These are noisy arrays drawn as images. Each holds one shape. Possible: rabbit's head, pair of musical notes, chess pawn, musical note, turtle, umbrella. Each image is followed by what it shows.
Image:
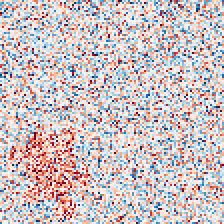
turtle
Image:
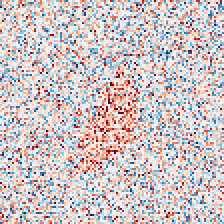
umbrella
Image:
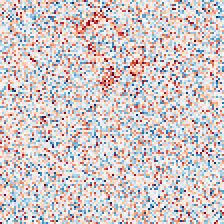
pair of musical notes
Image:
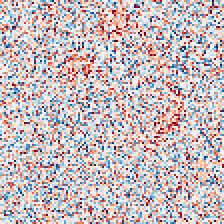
pair of musical notes
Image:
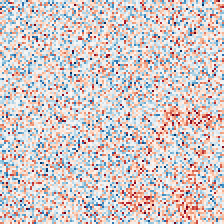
pair of musical notes
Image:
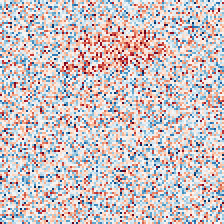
umbrella
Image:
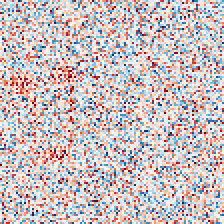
pair of musical notes
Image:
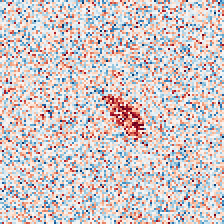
umbrella
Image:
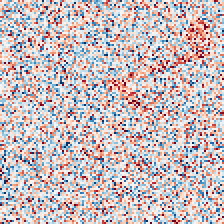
musical note
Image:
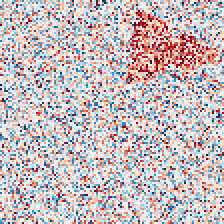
chess pawn
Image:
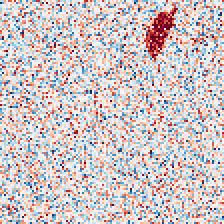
umbrella
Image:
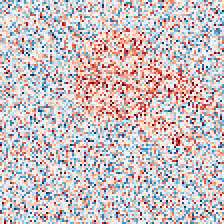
rabbit's head
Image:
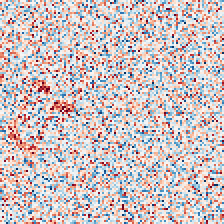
pair of musical notes
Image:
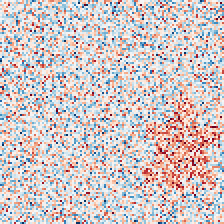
turtle
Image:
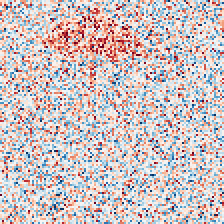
umbrella
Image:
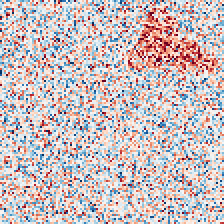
chess pawn
